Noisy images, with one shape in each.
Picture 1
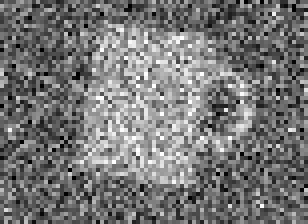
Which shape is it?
cup
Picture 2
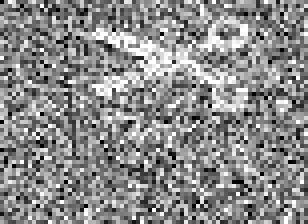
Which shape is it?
pair of scissors
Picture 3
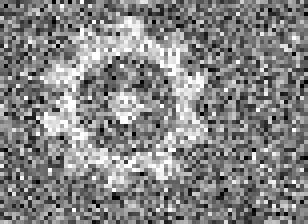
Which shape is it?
gear
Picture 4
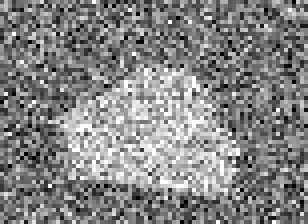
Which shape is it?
cloud
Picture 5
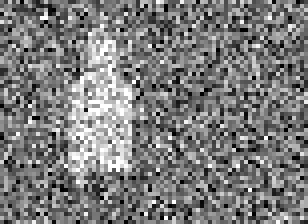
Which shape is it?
bottle
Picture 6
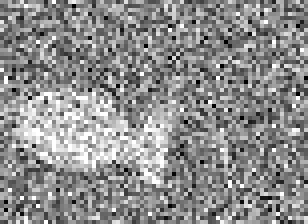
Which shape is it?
fish
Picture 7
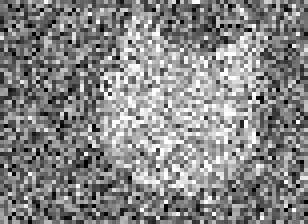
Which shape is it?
cat's head
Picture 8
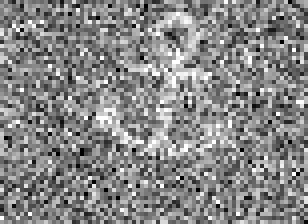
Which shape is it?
anchor
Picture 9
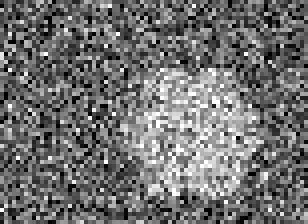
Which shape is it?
flower
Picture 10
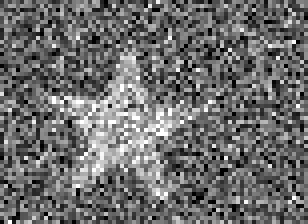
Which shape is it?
star
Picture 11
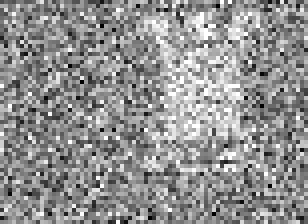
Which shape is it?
chess rook
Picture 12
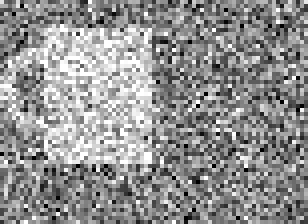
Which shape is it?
cup
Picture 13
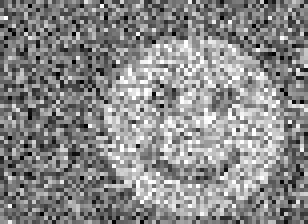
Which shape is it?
smiling face
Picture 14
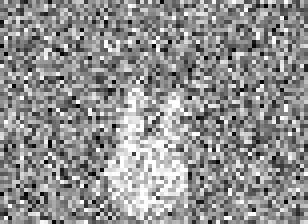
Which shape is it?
rabbit's head
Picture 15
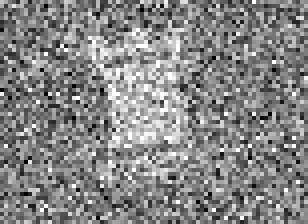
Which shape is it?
chess rook
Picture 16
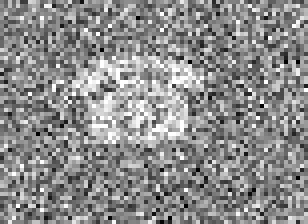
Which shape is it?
telephone
